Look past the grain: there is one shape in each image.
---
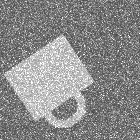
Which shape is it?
cup
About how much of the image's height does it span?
two thirds
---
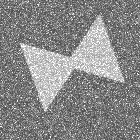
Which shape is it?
bow tie
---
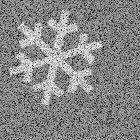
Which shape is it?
snowflake
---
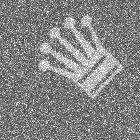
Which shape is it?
chess queen
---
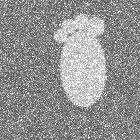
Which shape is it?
footprint
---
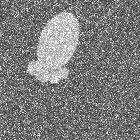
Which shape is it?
footprint
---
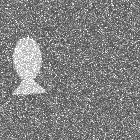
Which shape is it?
fish
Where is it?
middle left
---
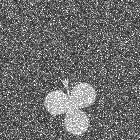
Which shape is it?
club
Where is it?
bottom middle
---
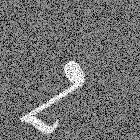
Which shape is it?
musical note
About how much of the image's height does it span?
half
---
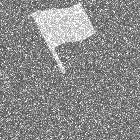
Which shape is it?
flag
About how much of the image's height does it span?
half
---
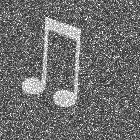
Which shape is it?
pair of musical notes
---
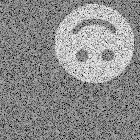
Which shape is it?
smiling face
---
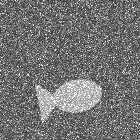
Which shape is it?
fish
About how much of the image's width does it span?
half
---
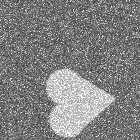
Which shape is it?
heart
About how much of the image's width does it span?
half
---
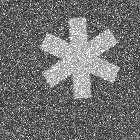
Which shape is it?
asterisk
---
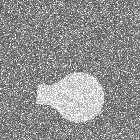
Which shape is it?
light bulb
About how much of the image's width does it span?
half
